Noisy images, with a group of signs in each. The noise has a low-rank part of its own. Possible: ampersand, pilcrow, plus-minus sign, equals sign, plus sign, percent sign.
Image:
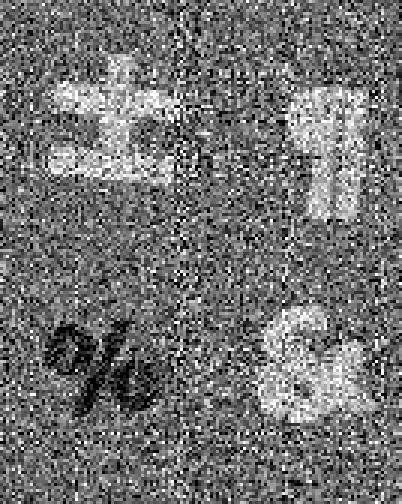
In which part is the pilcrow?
top right
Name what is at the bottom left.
percent sign
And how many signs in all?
4
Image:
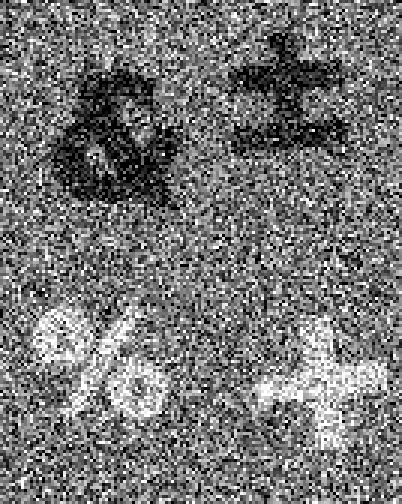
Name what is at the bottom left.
percent sign
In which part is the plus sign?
bottom right
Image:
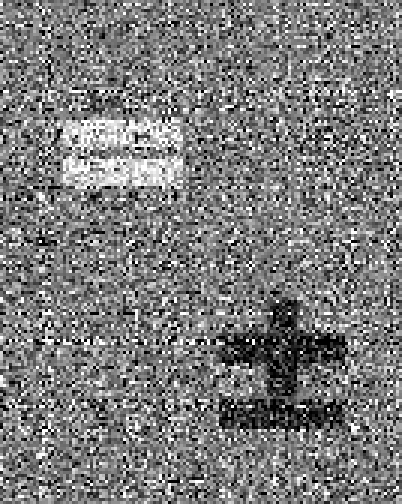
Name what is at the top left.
equals sign
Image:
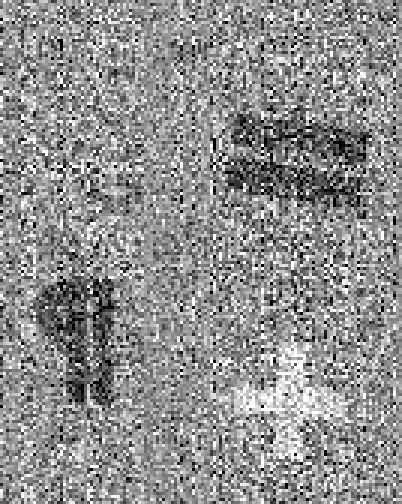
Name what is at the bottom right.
plus sign
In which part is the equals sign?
top right
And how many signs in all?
3
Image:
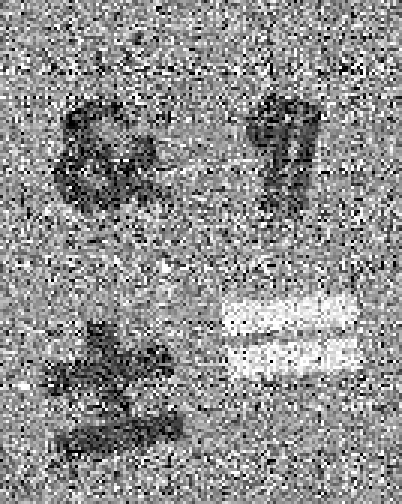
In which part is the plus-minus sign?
bottom left
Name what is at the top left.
ampersand
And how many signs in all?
4
